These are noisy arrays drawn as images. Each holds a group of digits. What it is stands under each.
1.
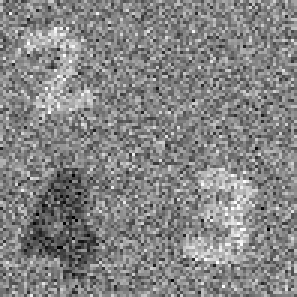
top left: light 2; bottom left: dark 4; bottom right: light 3
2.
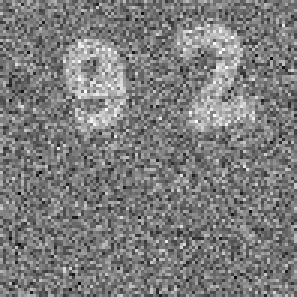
top left: light 9; top right: light 2
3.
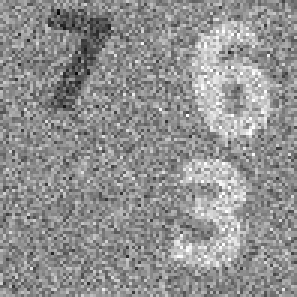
top left: dark 7; top right: light 6; bottom right: light 3
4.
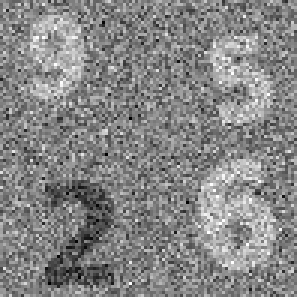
top left: light 9; top right: light 5; bottom left: dark 2; bottom right: light 6
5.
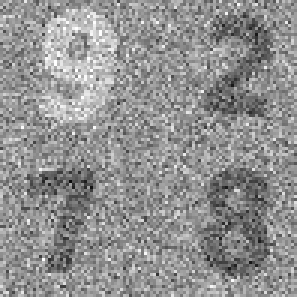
top left: light 9; top right: dark 2; bottom left: dark 7; bottom right: dark 8
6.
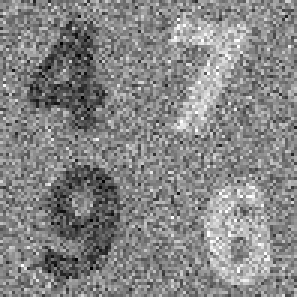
top left: dark 4; top right: light 7; bottom left: dark 9; bottom right: light 6
